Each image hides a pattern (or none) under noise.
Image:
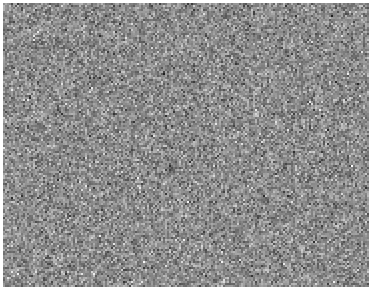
only noise
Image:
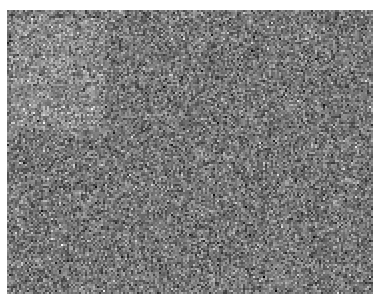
one block
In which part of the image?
top left
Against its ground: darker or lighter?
lighter
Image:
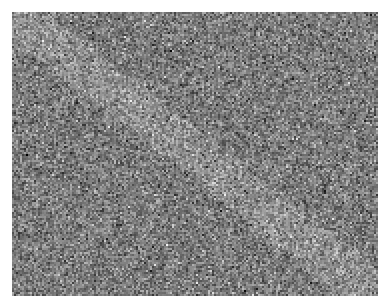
a diagonal band
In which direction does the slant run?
top left to bottom right
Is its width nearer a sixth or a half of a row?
a sixth
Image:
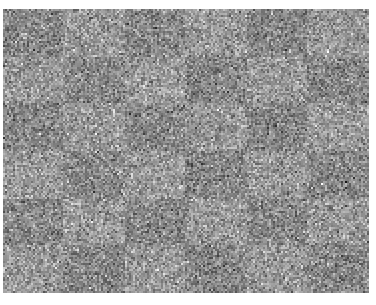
a checkerboard
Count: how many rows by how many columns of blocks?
6 by 6
